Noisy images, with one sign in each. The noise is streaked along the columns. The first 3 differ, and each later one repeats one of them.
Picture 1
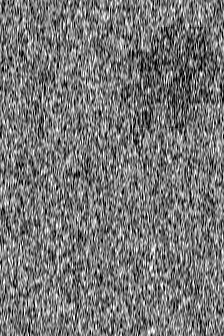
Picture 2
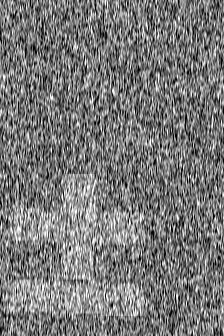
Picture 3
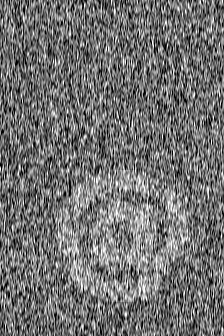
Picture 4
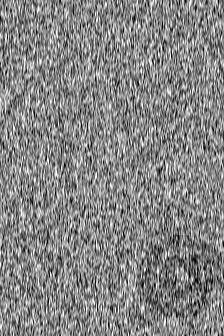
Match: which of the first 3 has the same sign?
3
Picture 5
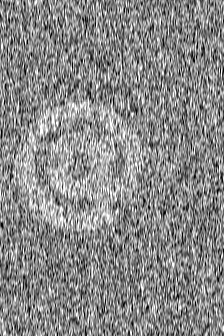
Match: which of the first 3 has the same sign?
3
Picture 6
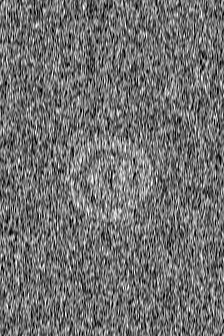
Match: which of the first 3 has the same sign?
3
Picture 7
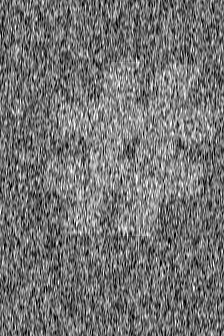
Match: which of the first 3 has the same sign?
1
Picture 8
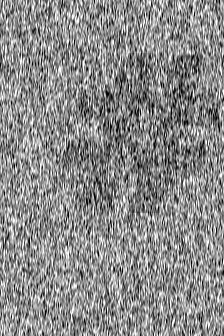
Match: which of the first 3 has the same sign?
1
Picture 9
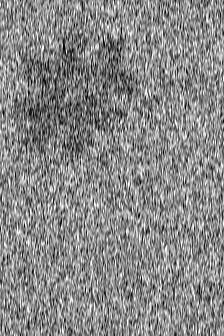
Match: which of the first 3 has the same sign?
1
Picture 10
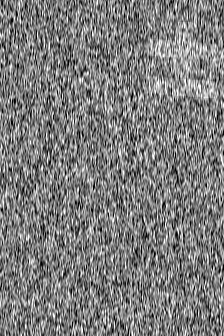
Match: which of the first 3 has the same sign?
2
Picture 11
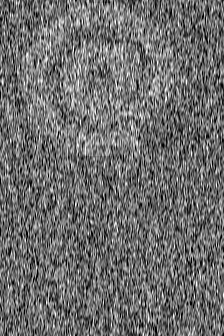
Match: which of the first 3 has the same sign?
3
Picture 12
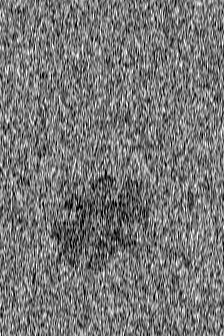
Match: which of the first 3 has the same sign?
1
